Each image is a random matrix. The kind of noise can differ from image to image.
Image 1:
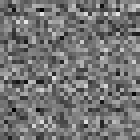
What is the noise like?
low rank plus noise
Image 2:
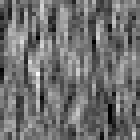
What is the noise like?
streaked along the columns
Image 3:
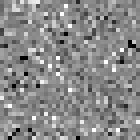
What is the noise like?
heavy tails
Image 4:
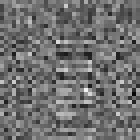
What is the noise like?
low rank plus noise
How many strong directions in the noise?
one
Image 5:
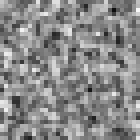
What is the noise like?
blotchy
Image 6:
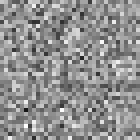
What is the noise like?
low rank plus noise
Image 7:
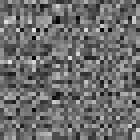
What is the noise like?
low rank plus noise
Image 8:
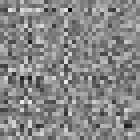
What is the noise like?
low rank plus noise
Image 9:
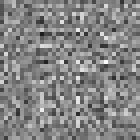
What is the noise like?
low rank plus noise
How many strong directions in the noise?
three or four
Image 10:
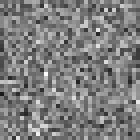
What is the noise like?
independent entries
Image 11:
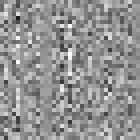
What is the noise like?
columns of uneven size
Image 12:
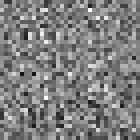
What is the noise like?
low rank plus noise
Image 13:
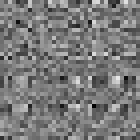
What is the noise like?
low rank plus noise
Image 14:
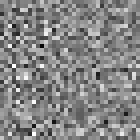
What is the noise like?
low rank plus noise
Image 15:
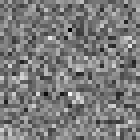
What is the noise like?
low rank plus noise
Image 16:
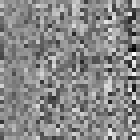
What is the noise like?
columns of uneven size
